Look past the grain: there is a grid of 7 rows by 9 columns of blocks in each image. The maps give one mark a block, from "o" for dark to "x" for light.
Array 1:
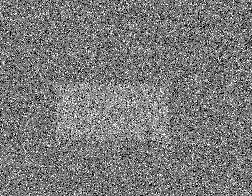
ooooooooo
ooooooooo
ooooooooo
ooxxxxooo
ooxxxxooo
ooooooooo
ooooooooo
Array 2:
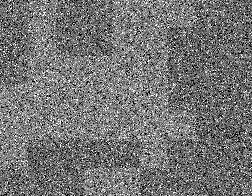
oxooxxxoo
oxooxxooo
oxxxxxooo
xxxxxxooo
xxxxxxxoo
xooooxooo
oooxxoooo
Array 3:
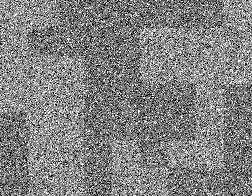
xxoooooox
xooooxxxx
xxxooxxxx
xxxooooxo
oxxooooxo
oxxoxoxxo
oxxoxxooo
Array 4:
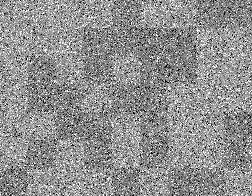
xxxxoxxoo
xxxooooxx
xoxoxooxx
xooxooxxx
xxooxoxxo
xoxoxoxxo
oxxxoxoox
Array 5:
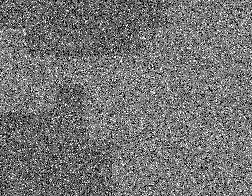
ooooooxxx
xooooxxxx
xxxxxxxxx
xxoxxxxxx
oooxxxxxx
ooooxxxxx
ooooxxxxx
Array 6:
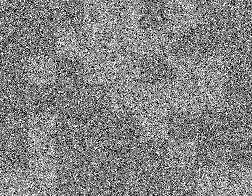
oooxxoxoo
ooxxxxooo
oxoxxoxxo
ooooxxxxo
oxoooxooo
oxooooxoo
xxoooooxx
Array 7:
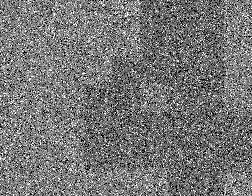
xxxxxooox
xxxxxooox
xxxxoooox
xxxooxoox
xxxoooooo
xxxoooooo
xxxxxxoox
